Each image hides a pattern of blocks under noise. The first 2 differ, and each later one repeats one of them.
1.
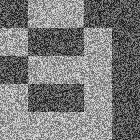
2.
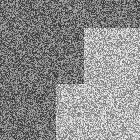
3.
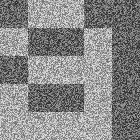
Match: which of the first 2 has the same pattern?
1
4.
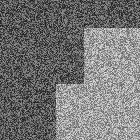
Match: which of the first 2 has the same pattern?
2
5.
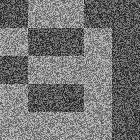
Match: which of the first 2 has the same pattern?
1
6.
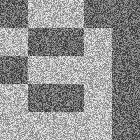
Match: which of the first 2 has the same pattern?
1
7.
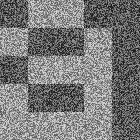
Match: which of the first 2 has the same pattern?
1
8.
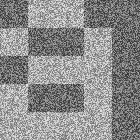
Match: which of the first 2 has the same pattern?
1
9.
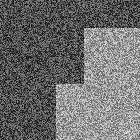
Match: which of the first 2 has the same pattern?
2
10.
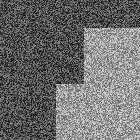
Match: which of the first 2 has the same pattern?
2
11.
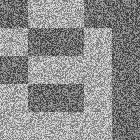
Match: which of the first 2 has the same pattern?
1
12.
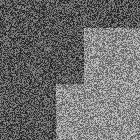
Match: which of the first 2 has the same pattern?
2
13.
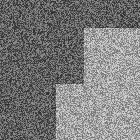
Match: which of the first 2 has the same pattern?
2
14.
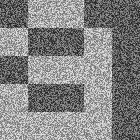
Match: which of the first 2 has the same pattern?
1
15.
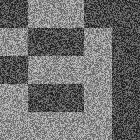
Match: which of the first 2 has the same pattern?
1
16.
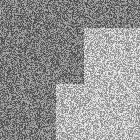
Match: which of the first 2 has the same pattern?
2
